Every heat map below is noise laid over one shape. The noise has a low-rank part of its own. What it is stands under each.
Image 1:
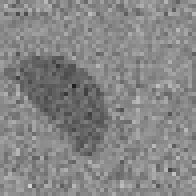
half disc
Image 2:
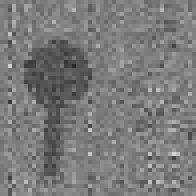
lollipop
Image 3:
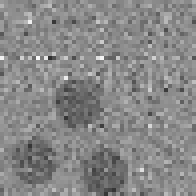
three dots
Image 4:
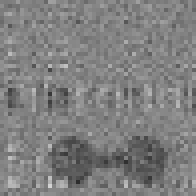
dumbbell
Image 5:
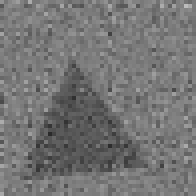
triangle
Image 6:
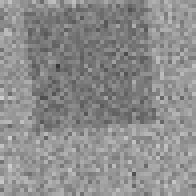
square
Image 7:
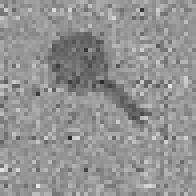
lollipop
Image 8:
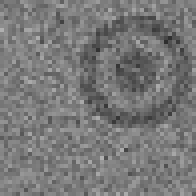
bullseye
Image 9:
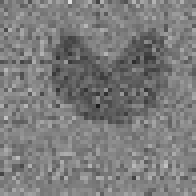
disc with a wedge cut out
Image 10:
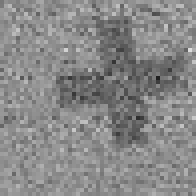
cross
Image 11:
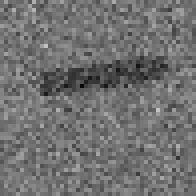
bar
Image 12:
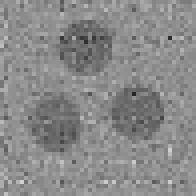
three dots
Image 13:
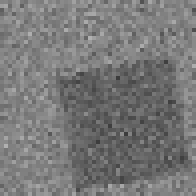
square
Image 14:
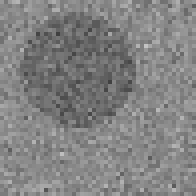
disc
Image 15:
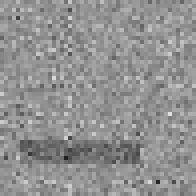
bar
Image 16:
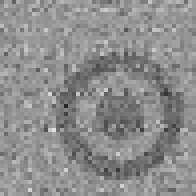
bullseye
